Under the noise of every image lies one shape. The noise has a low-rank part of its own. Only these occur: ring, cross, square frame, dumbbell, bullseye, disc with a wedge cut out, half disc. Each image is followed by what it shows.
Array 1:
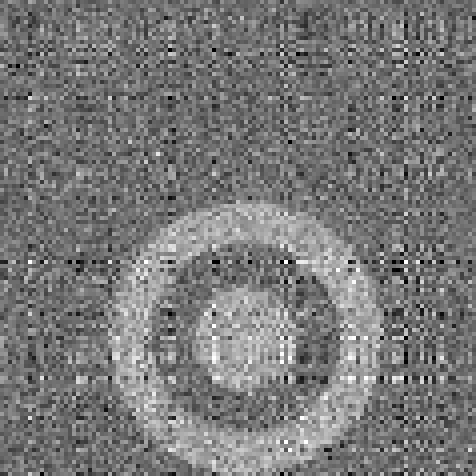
light bullseye
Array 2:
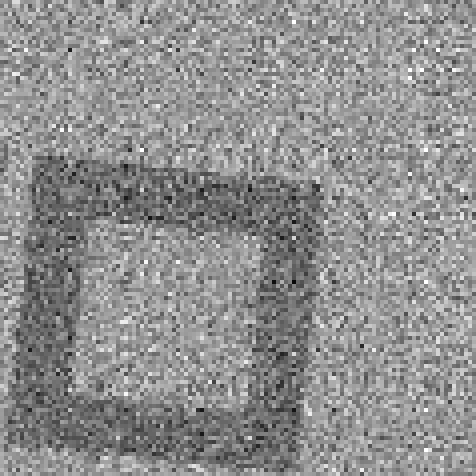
dark square frame
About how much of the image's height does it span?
two thirds
